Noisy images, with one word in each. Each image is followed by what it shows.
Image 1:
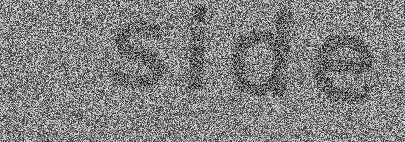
side
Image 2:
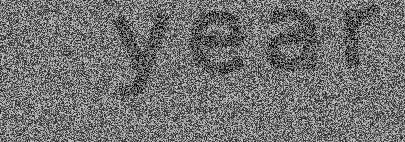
year
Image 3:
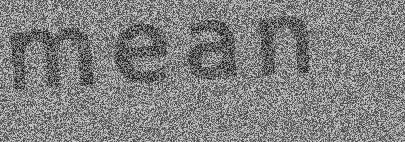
mean
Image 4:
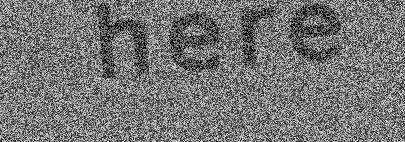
here
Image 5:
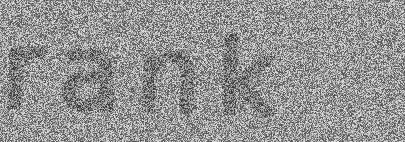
rank
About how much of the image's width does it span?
two thirds
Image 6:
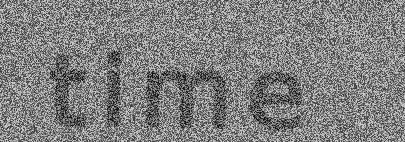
time
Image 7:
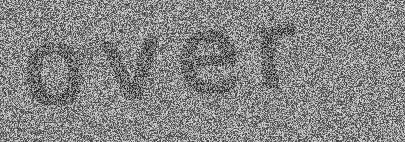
over
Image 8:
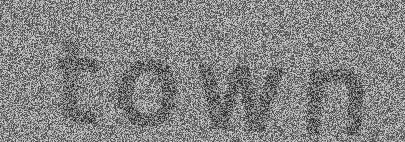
town
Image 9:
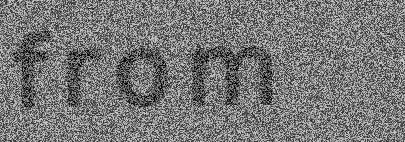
from
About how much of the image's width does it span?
two thirds
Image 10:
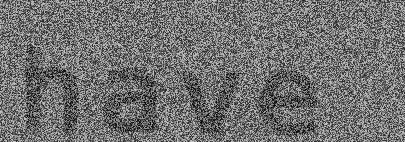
have
